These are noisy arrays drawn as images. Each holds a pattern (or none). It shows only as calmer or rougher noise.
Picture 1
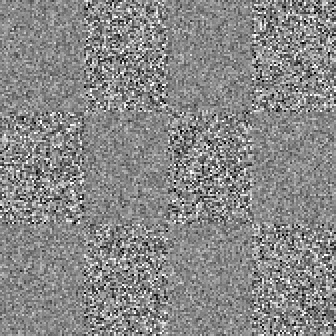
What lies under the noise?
a checkerboard
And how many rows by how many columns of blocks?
3 by 4
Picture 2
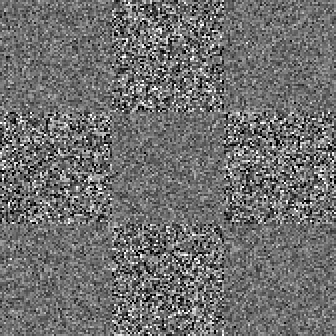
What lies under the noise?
a checkerboard
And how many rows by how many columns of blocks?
3 by 3
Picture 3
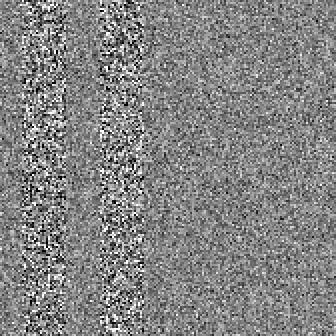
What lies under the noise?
bands of columns
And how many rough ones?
2
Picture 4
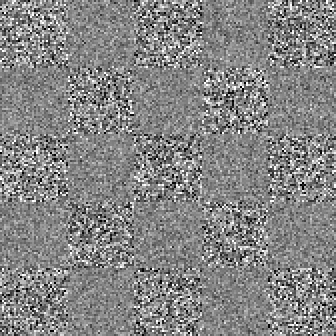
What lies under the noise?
a checkerboard
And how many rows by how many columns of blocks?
5 by 5
